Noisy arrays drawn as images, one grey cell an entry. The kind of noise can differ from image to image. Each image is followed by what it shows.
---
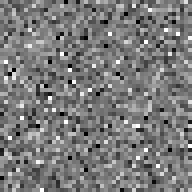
heavy tails
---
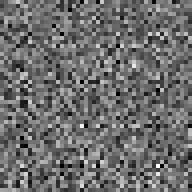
low rank plus noise
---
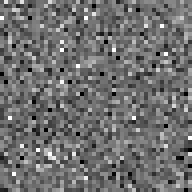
heavy tails
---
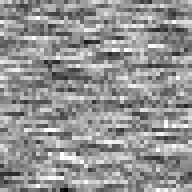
streaked along the rows
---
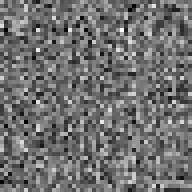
low rank plus noise
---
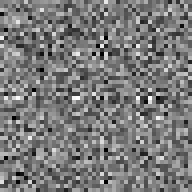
low rank plus noise
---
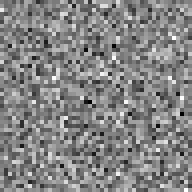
independent entries
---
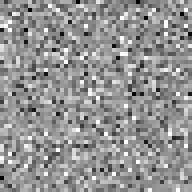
heavy tails
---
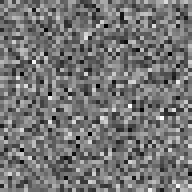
independent entries
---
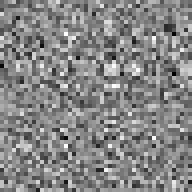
low rank plus noise
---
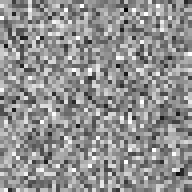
independent entries
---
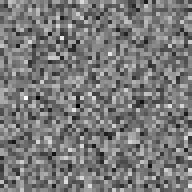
independent entries
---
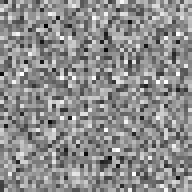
independent entries
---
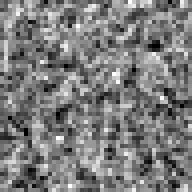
blotchy
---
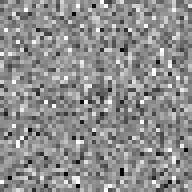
heavy tails
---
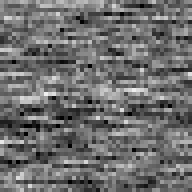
streaked along the rows
